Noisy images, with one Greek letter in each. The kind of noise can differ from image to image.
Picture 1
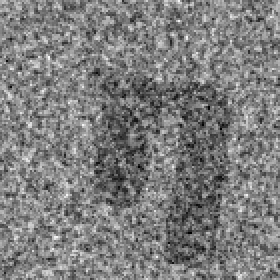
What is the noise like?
blotchy
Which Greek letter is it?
eta
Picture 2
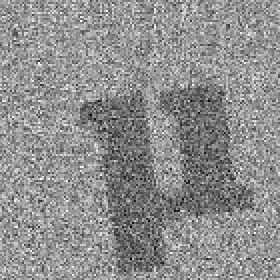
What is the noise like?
low rank plus noise
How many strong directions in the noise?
five to eight
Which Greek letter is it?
mu
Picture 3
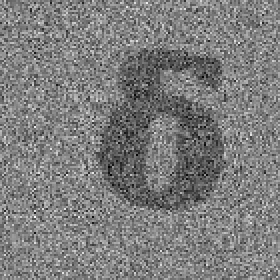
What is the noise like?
low rank plus noise
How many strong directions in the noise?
three or four
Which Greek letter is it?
delta
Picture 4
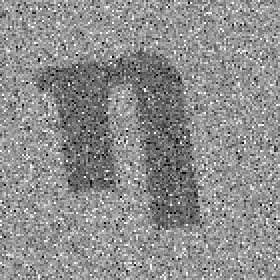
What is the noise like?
heavy tails
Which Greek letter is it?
eta
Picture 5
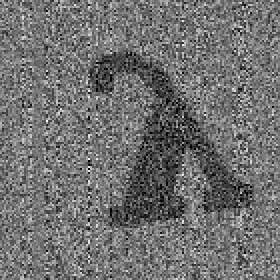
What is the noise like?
columns of uneven size
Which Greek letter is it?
lambda
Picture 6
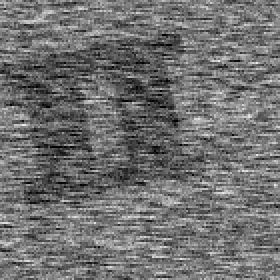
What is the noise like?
streaked along the rows
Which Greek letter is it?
pi
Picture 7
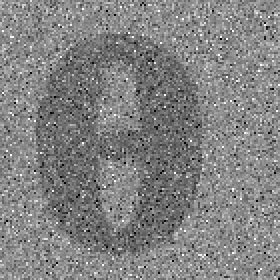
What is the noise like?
heavy tails
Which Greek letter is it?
theta
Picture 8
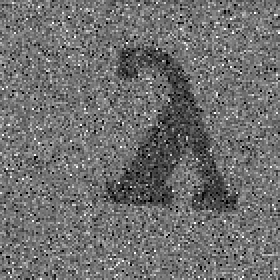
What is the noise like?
heavy tails
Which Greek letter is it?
lambda
